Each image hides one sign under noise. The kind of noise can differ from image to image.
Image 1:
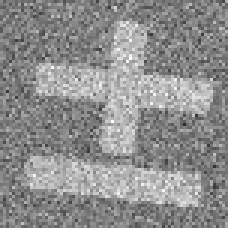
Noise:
independent entries
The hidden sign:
plus-minus sign
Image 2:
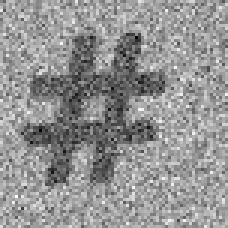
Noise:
independent entries
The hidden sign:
hash sign
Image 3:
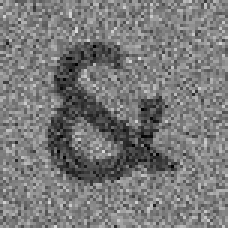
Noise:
independent entries
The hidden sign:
ampersand
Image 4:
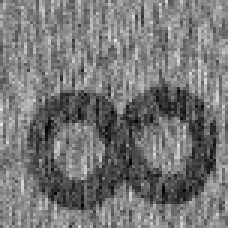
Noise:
streaked along the columns
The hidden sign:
infinity sign
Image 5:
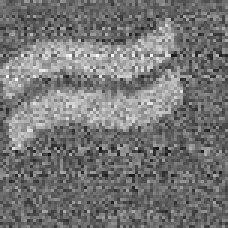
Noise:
rows of uneven size
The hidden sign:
approximately sign
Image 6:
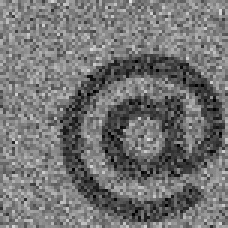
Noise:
independent entries
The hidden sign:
at sign
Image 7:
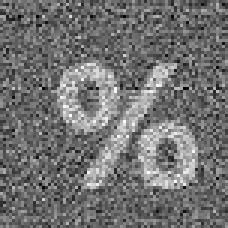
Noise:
low rank plus noise
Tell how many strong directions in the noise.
three or four
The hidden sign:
percent sign
